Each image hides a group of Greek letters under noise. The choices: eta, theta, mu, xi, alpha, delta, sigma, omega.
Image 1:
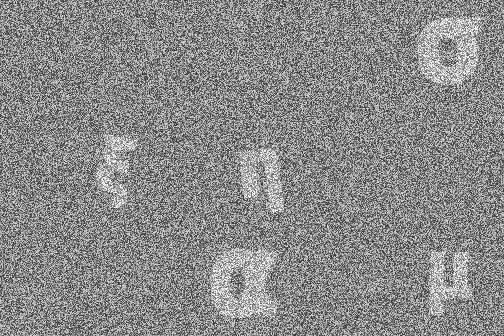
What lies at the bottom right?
mu
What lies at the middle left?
xi
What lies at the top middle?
nothing
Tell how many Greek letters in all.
5
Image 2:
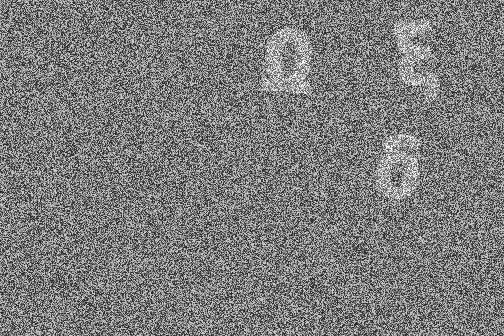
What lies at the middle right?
delta
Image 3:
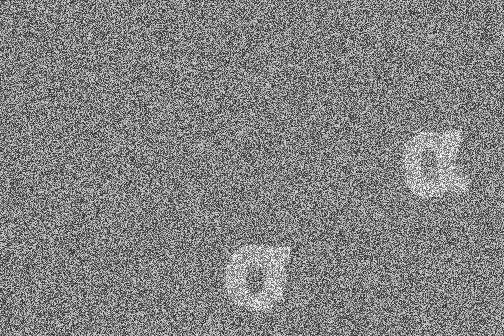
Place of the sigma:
bottom middle
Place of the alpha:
middle right
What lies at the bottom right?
nothing
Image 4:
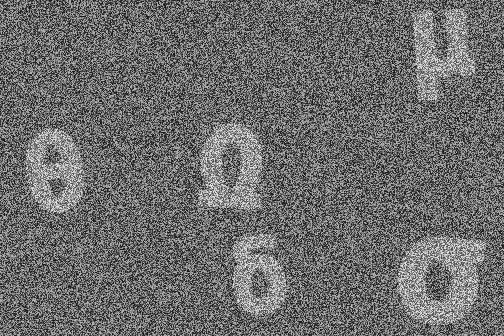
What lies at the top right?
mu
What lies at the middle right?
nothing
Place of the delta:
bottom middle
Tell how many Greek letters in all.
5
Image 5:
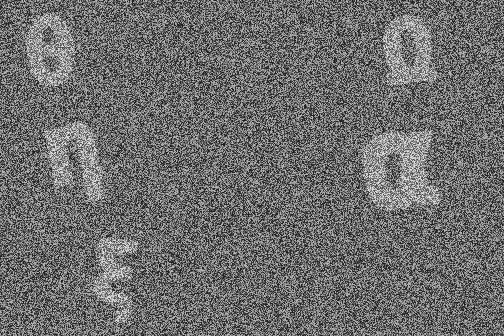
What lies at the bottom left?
xi
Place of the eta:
middle left
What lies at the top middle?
nothing
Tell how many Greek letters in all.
5
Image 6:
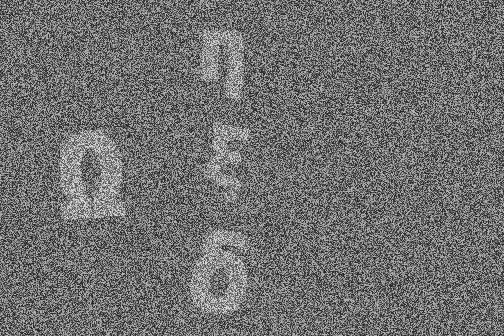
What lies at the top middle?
eta
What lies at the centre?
xi
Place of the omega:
middle left
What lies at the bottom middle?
delta
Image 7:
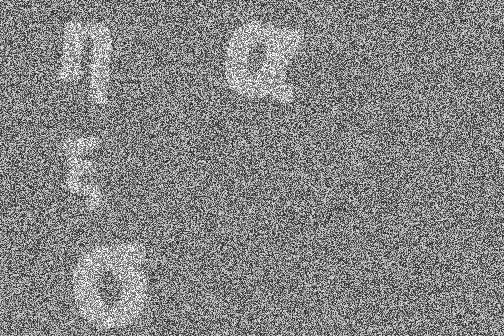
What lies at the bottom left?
sigma
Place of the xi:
middle left
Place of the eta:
top left
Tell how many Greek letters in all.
4
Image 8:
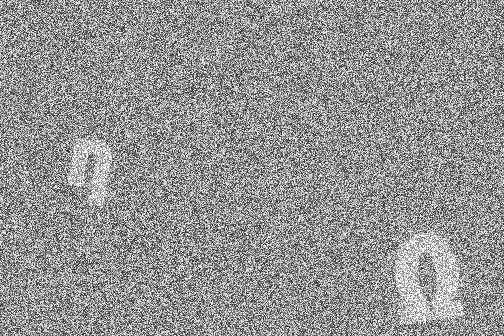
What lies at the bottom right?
omega
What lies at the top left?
nothing
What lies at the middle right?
nothing
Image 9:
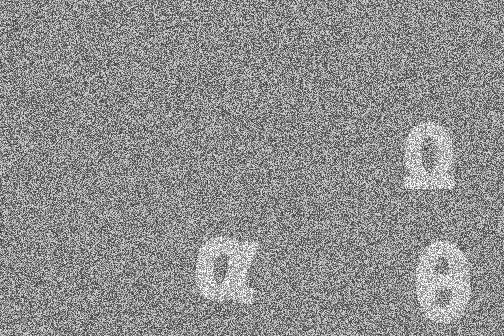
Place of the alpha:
bottom middle
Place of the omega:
middle right
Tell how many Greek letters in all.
3
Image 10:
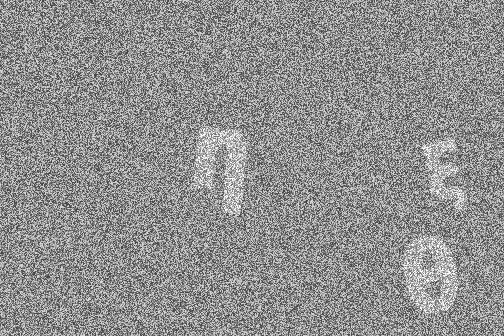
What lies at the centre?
eta
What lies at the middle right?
xi
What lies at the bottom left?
nothing
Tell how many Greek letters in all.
3
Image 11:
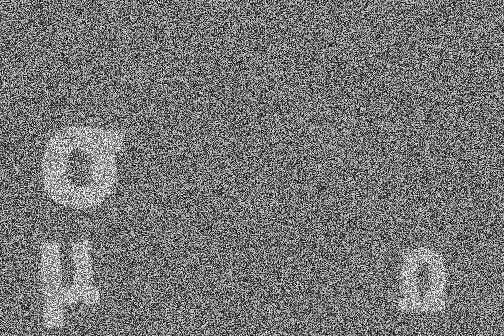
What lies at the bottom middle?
nothing
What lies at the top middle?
nothing
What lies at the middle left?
sigma
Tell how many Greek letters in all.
3
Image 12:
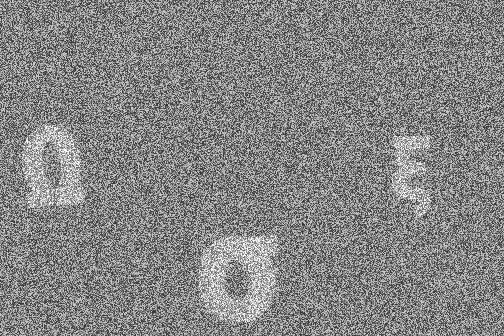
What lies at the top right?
nothing
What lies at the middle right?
xi
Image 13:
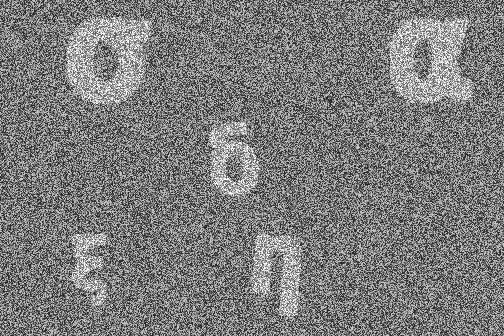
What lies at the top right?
alpha
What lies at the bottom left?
xi
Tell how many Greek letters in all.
5
